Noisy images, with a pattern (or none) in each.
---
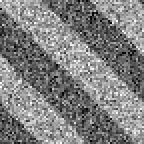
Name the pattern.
diagonal stripes
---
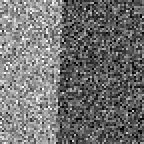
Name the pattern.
a sharp edge
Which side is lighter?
left
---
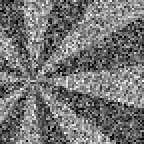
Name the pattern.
spokes from one point
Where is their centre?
middle left
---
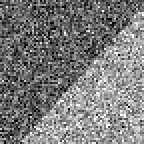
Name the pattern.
a sharp edge
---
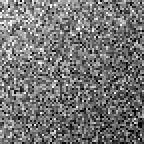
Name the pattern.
a smooth slope
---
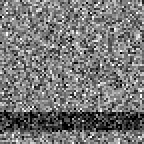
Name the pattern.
one horizontal stripe
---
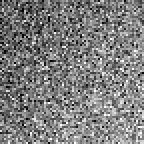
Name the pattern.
a smooth slope
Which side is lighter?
bottom right
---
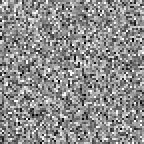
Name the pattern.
only noise
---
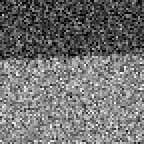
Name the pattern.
a sharp edge
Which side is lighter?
bottom
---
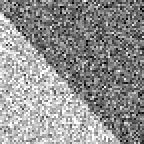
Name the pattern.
a sharp edge
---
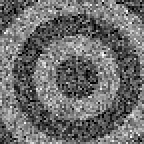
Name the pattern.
rings round one point
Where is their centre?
centre
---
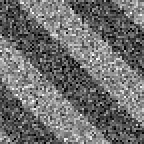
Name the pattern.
diagonal stripes
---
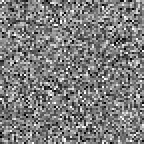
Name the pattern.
only noise
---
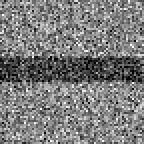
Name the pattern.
one horizontal stripe
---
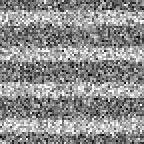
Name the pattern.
horizontal stripes
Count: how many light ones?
4
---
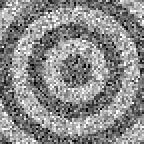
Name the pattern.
rings round one point
